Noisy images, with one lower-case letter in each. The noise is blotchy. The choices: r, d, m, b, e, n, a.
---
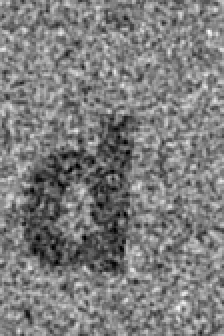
dark d
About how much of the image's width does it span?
half
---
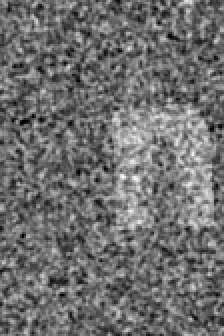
light n
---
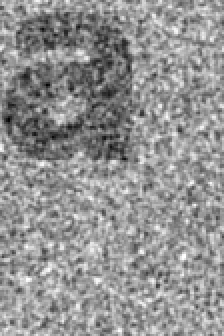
dark a
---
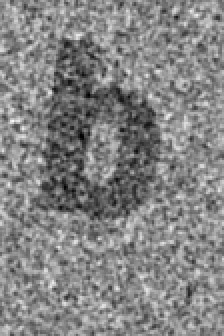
dark b
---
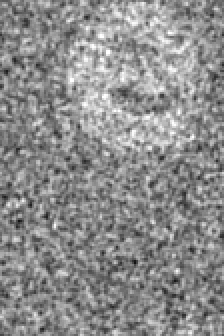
light e
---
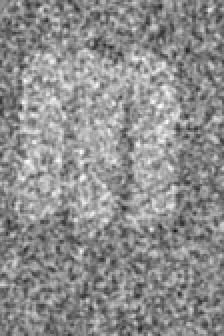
light m
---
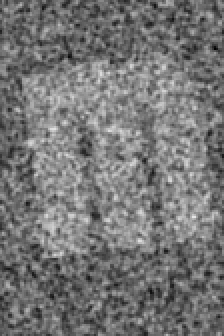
light m
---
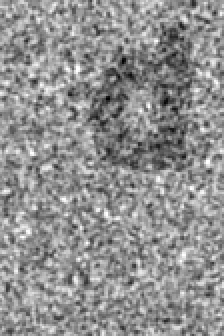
dark d
